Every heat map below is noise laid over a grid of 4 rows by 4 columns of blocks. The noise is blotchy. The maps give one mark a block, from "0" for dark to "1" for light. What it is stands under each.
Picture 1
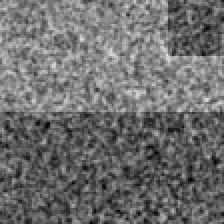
1110
1111
0000
0000
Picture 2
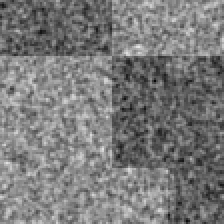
0011
1100
1100
1110
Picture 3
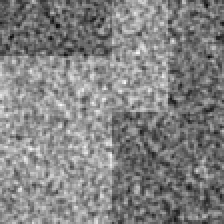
0010
1110
1100
1100
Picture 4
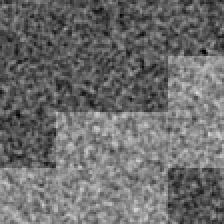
0000
0001
0111
1110
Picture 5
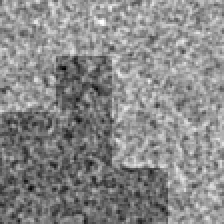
1111
1011
0011
0001
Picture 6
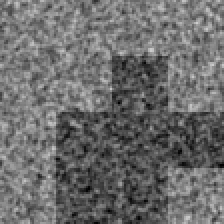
1111
1101
1000
1001
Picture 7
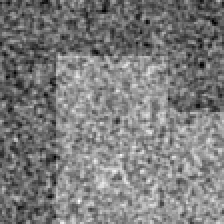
0000
0110
0111
0111
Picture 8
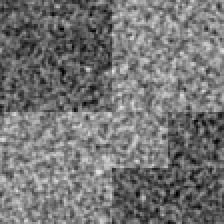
0011
0011
1110
1100
